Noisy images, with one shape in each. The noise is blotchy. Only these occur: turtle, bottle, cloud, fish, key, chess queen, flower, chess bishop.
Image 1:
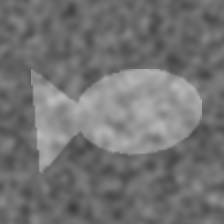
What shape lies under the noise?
fish
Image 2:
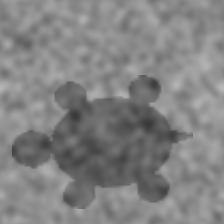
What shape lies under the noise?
turtle
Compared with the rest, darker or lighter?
darker
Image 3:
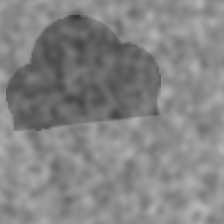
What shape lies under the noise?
cloud
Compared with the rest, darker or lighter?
darker
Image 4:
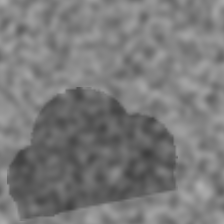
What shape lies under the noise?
cloud
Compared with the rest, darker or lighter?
darker
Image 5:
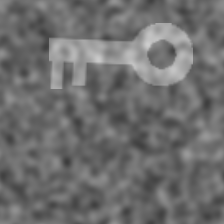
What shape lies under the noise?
key
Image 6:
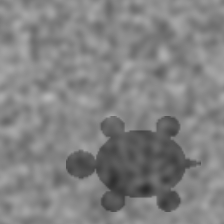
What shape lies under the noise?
turtle
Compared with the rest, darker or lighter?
darker
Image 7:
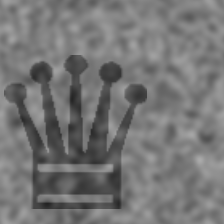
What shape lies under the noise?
chess queen
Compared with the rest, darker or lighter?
darker
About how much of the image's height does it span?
two thirds
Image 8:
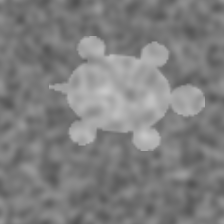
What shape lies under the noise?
turtle
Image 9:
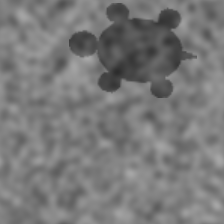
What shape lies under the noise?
turtle
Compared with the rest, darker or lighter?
darker
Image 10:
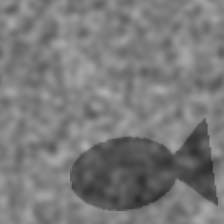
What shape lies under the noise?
fish
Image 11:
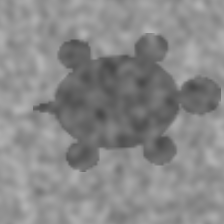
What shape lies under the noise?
turtle
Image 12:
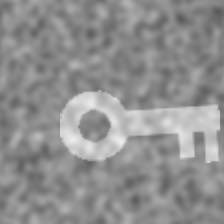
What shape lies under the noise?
key
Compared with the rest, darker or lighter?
lighter
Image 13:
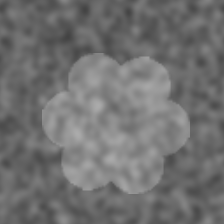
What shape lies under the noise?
flower
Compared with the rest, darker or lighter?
lighter
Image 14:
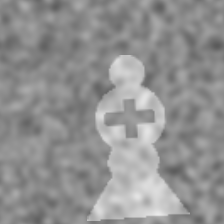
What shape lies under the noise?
chess bishop
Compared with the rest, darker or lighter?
lighter
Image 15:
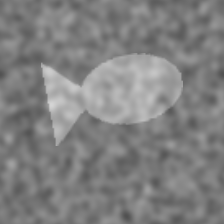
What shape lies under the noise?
fish
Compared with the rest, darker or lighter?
lighter
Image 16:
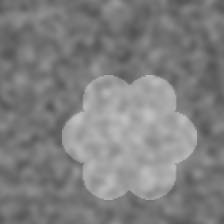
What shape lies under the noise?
flower
